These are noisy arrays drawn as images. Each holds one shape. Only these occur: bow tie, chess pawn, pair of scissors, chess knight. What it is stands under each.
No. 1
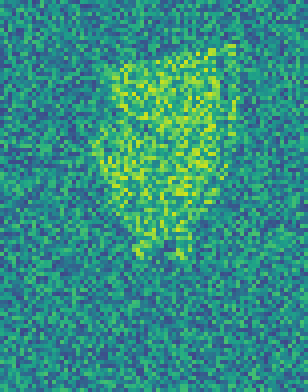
light chess knight
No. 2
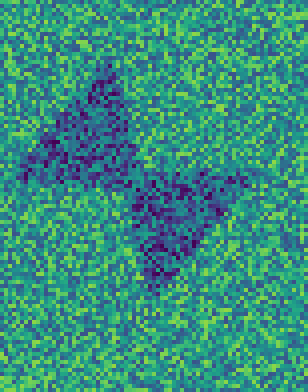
dark bow tie
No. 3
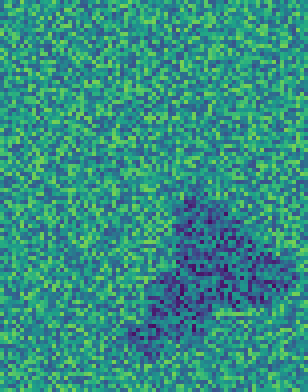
dark chess pawn
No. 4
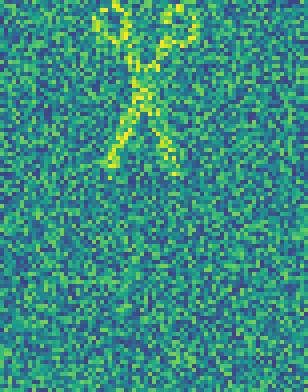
light pair of scissors
